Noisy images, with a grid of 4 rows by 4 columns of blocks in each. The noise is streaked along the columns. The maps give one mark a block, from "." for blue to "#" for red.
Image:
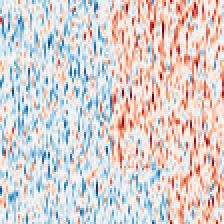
. . # #
. . # #
. . # #
. . . #
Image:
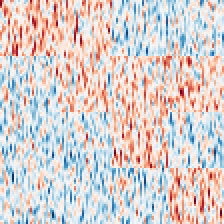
# # . .
. # # #
. . # .
. . . #
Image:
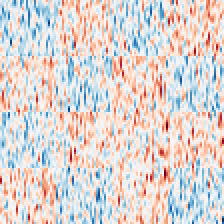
. # . #
# . # .
. # # #
# . # .
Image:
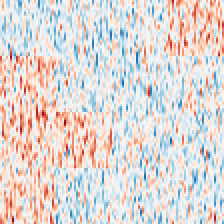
. . . #
# . . .
# # . .
# . . .
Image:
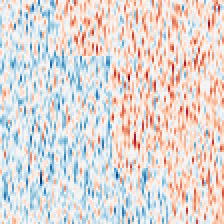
. # # #
. . # #
. . # #
. . . #
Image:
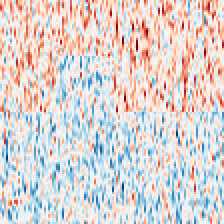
# # # #
# . # #
. . . .
. . . .
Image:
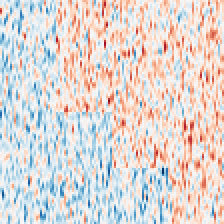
. # # #
. # # #
. . # #
. . . #
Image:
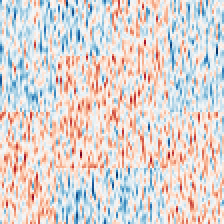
. . # .
. # # .
# # # #
# . . #
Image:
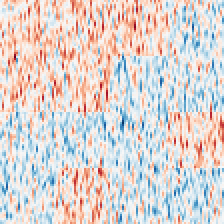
# # # .
# # . .
. . . #
. # . .
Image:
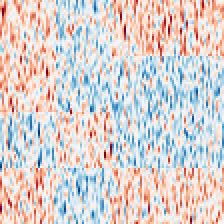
# . # #
# . . .
. # . .
# . # #
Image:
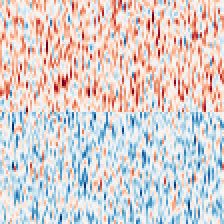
# # # #
# # # #
. . . .
. . . .
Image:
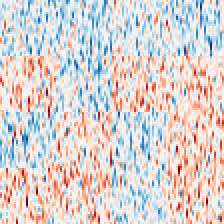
. . . .
# . # #
. # . #
# # . #
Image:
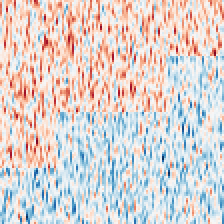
# # # #
# # # .
# . . .
. . . .
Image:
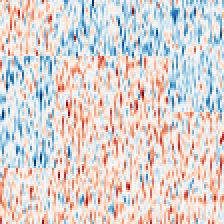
# . . .
. # # .
. # # #
# # # #
